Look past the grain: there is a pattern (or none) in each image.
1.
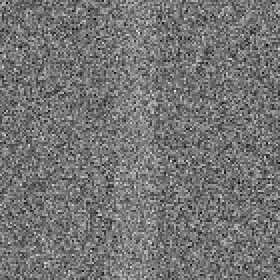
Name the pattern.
one vertical stripe
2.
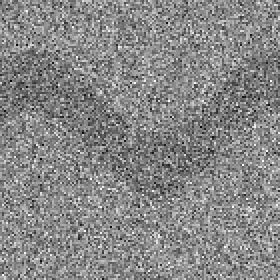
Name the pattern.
a wavy band
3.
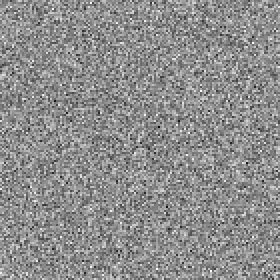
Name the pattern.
only noise
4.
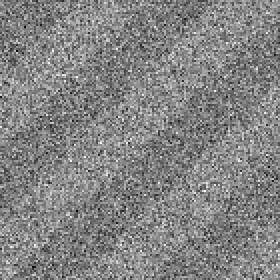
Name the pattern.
diagonal stripes
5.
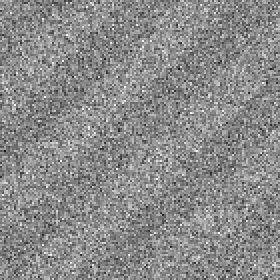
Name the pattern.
diagonal stripes
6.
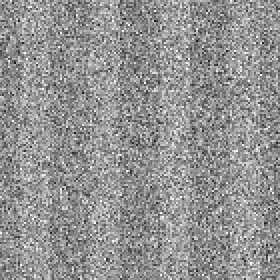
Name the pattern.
vertical stripes
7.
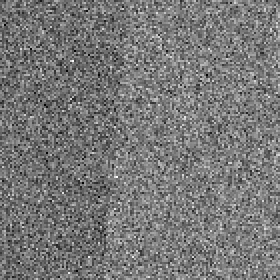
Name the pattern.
a sharp edge
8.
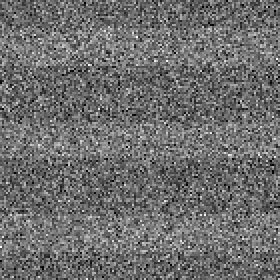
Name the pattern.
horizontal stripes
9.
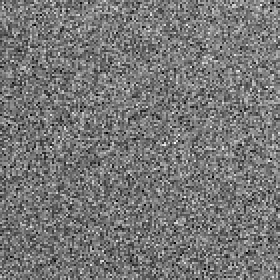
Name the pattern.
a smooth slope
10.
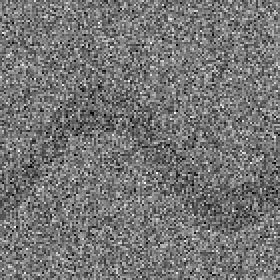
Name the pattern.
a wavy band
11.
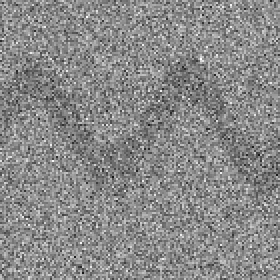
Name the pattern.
a wavy band
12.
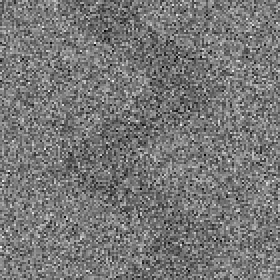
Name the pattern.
a wavy band
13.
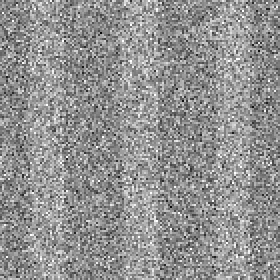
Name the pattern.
vertical stripes
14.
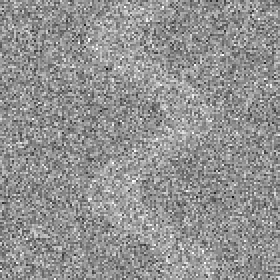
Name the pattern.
a wavy band
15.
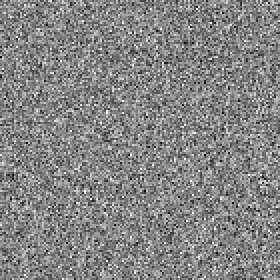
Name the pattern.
only noise
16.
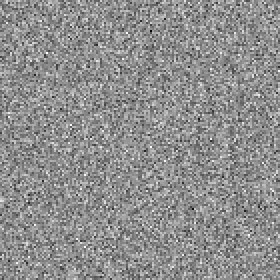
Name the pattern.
only noise
